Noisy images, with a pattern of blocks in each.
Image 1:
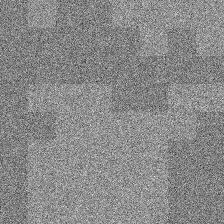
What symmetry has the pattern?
no symmetry
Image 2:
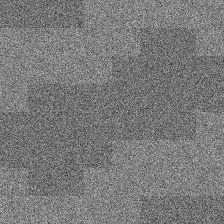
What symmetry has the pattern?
the same after a half turn
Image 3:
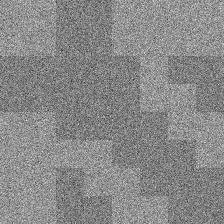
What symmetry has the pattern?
mirrored about the diagonal from the top left
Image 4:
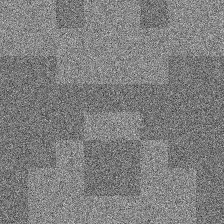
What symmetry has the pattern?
left and right mirror each other
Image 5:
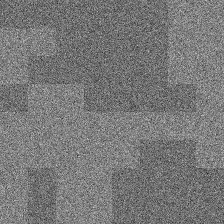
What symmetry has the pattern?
no symmetry
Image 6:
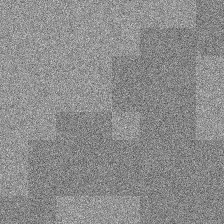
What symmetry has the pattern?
mirrored about the diagonal from the top left
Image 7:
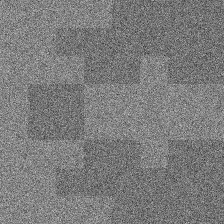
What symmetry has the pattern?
top and bottom mirror each other
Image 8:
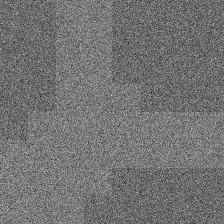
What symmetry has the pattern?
mirrored about the diagonal from the bottom left
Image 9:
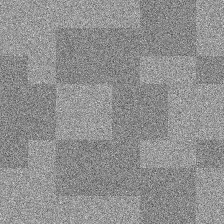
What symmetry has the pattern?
top and bottom mirror each other
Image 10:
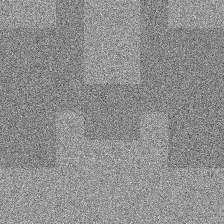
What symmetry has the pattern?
left and right mirror each other
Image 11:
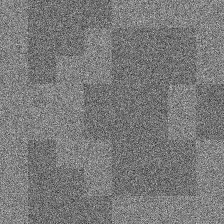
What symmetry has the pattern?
top and bottom mirror each other
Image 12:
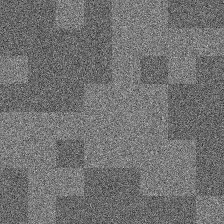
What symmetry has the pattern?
mirrored about the diagonal from the top left
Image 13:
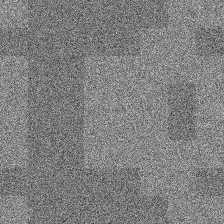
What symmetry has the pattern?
top and bottom mirror each other
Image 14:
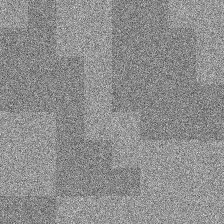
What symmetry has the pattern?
no symmetry
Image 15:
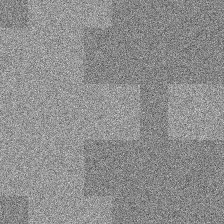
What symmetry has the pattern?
top and bottom mirror each other
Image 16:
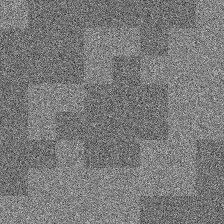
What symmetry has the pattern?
mirrored about the diagonal from the top left
